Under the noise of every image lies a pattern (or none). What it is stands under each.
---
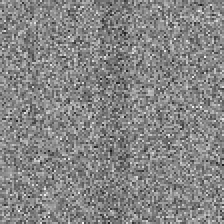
one vertical stripe
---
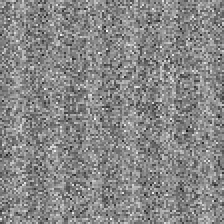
vertical stripes
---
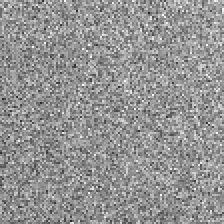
a smooth slope
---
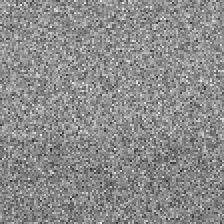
a sharp edge
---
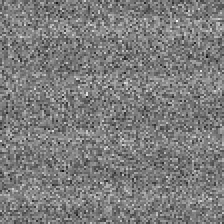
horizontal stripes
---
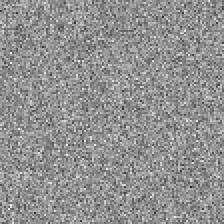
only noise
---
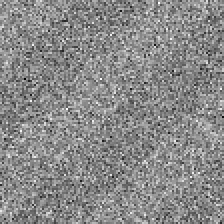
diagonal stripes
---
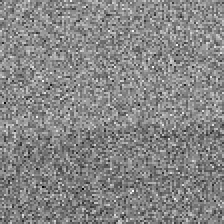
a sharp edge
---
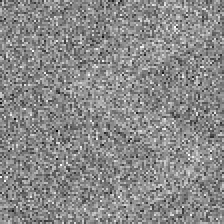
a wavy band
